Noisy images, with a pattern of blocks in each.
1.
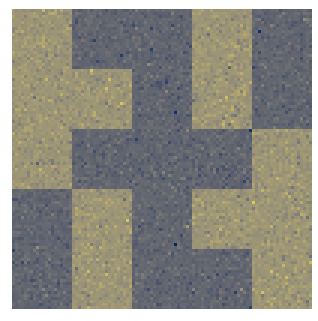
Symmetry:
the same after a half turn
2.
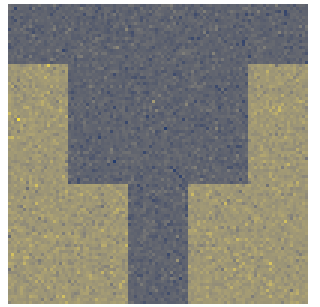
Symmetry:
left and right mirror each other
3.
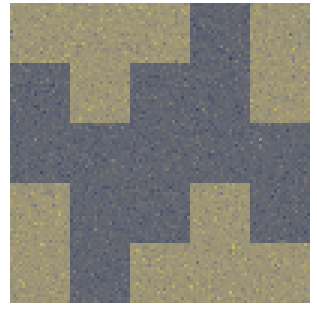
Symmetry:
the same after a half turn
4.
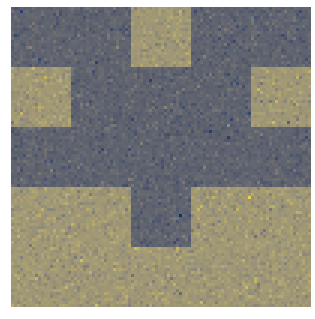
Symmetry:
left and right mirror each other
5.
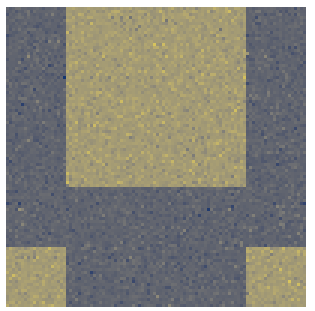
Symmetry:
left and right mirror each other
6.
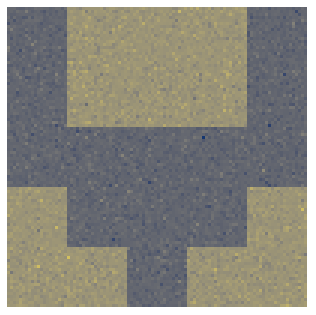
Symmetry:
left and right mirror each other
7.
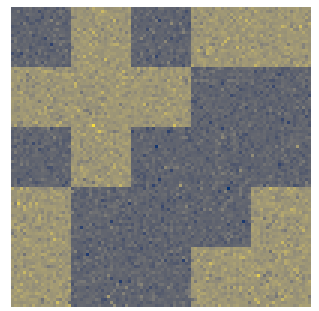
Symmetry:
mirrored about the diagonal from the top left
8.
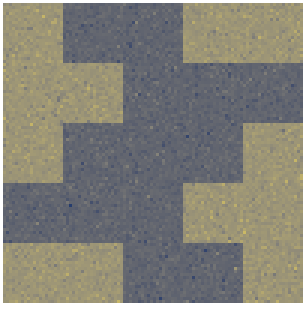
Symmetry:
the same after a half turn
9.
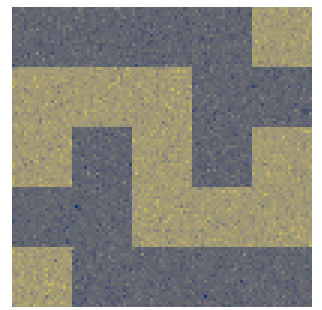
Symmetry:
the same after a half turn
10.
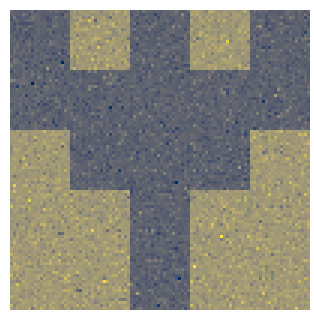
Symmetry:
left and right mirror each other
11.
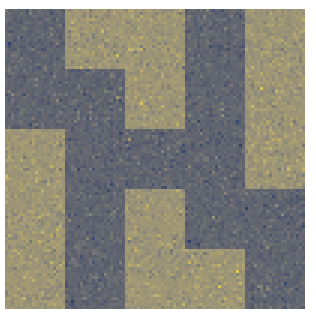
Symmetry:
the same after a half turn
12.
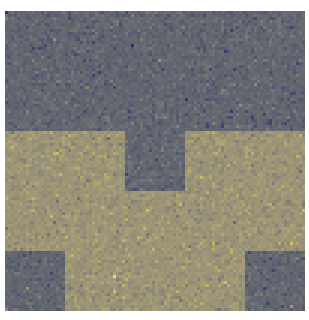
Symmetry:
left and right mirror each other
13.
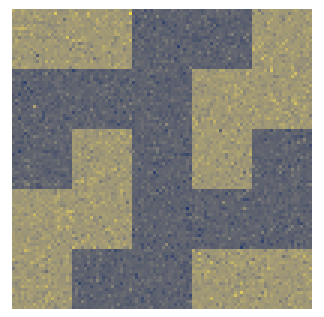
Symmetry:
the same after a half turn
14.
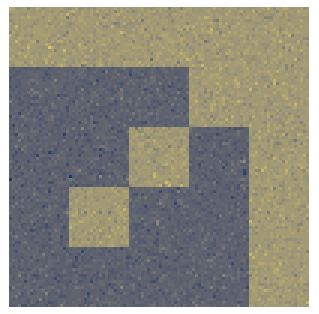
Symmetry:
mirrored about the diagonal from the bottom left
